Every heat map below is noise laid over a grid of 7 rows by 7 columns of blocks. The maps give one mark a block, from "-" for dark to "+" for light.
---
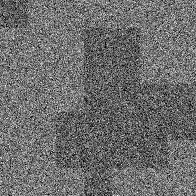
- + + + + + +
+ + + - - + +
+ + + - - + +
+ + + - - - -
+ + - - - - -
+ + - - - - +
+ + + - + + +
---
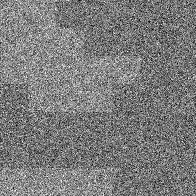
+ + - - - - -
+ + + - - - -
+ + + + + - -
- + + + - - -
- - - - - - -
- - - - - - -
+ + + + - - -
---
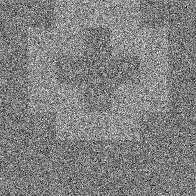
- - + + + - -
- + + - + + -
- + - - - + -
- + + - + + -
- - + + + - -
- - - - - - -
- - - - - - -
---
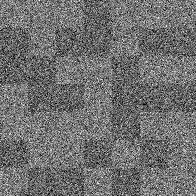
+ + + - + + +
- + - - + - -
- - + + - + +
+ - - + - - -
+ + + + - + +
- + + - + - +
+ - - + - + +
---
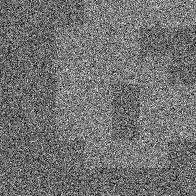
- - - + + + +
- - + + + - -
- - + + + + -
- - + + - + +
- - + + - + +
- - - + + + -
- - - - - - -
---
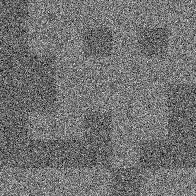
- + + + + + +
- + + - + - +
- - + + + + +
- - + + + + -
- + + - + + -
- - - - + - -
+ + + + - + +
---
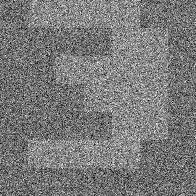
- + + + + - -
- - - - + + -
- - + + + + -
- - - + + + -
- - - - + + -
- + + + + - -
- - - - - - -
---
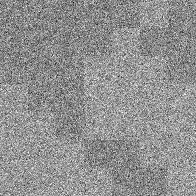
- - - - - + -
- - - - + - -
- - - + + + -
+ - - + + + +
+ + - + + + +
+ + + - - + +
+ + + + - - +
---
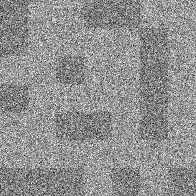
- + + - - + +
- + + + + - +
+ + - + + - +
- + + + + - +
+ + - - + - +
+ + + + + + +
- - - + - + -
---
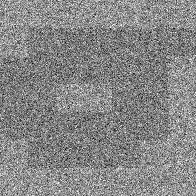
+ + + + + + +
+ - - - - - -
- - - - - - +
- - + + - - +
- - - - - - +
+ - - - - + +
+ + + + + + +
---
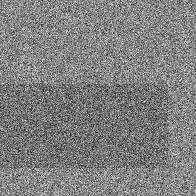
+ + + + + + +
+ + + + + + +
+ + + + + + +
- - - - - - +
- - - - - - +
- - - - - - +
+ + + + + + +
